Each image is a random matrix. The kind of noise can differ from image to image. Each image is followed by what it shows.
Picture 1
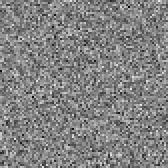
independent entries
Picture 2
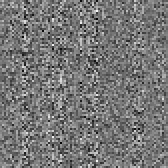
columns of uneven size
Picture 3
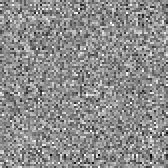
low rank plus noise
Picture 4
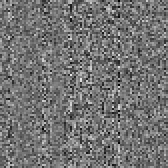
columns of uneven size
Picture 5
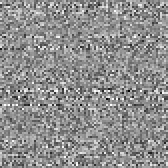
rows of uneven size
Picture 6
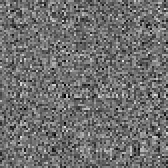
low rank plus noise
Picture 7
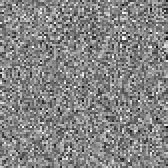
low rank plus noise
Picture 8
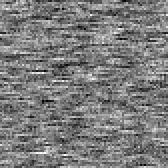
streaked along the rows
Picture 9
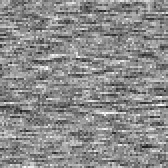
streaked along the rows
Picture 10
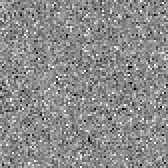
heavy tails
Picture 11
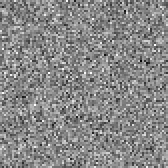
independent entries
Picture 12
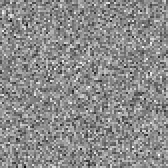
independent entries
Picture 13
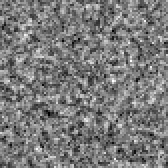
blotchy
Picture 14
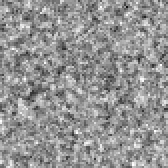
blotchy
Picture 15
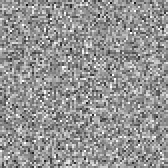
independent entries
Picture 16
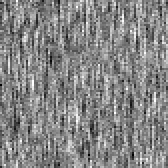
streaked along the columns
